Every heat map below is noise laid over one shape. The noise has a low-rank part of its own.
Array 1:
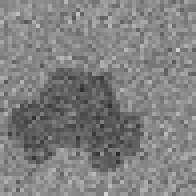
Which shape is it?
car
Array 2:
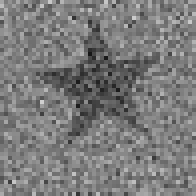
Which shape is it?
star
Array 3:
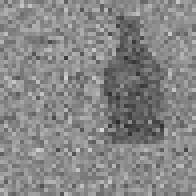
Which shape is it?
bottle
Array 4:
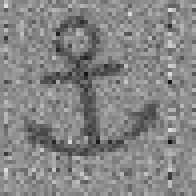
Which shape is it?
anchor
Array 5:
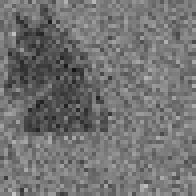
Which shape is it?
chess knight
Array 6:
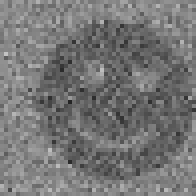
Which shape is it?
smiling face
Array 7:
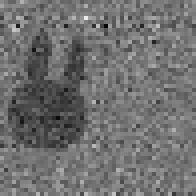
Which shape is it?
rabbit's head
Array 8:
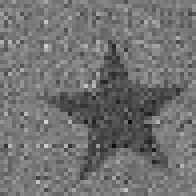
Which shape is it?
star
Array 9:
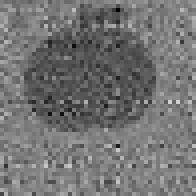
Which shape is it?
apple
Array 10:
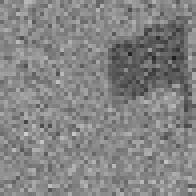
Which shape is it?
flag
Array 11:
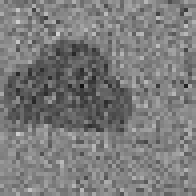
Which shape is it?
cloud
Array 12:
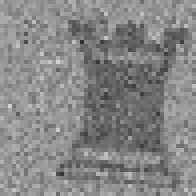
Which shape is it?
chess rook
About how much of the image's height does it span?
nearly all
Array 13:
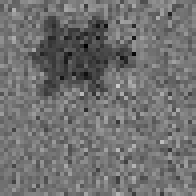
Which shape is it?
turtle
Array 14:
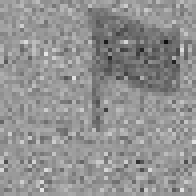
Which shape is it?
flag
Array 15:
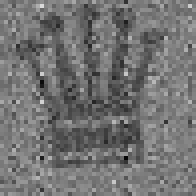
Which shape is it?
chess queen
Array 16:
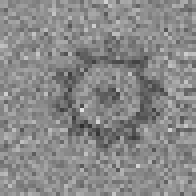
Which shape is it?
gear
